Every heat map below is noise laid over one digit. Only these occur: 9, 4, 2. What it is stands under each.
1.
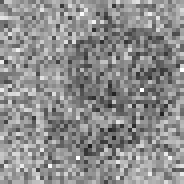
9
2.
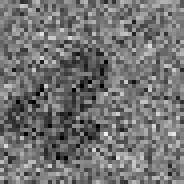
4
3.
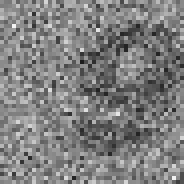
9
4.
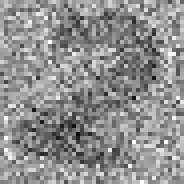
2
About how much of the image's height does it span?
nearly all
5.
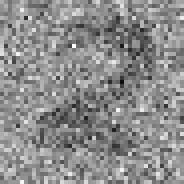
2
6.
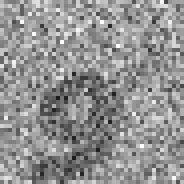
9
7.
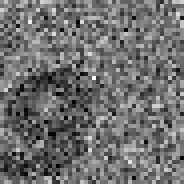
9
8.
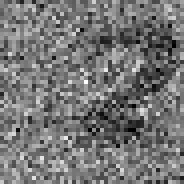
2
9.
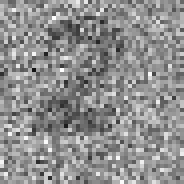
2
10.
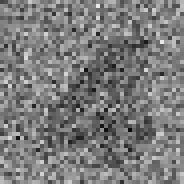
4
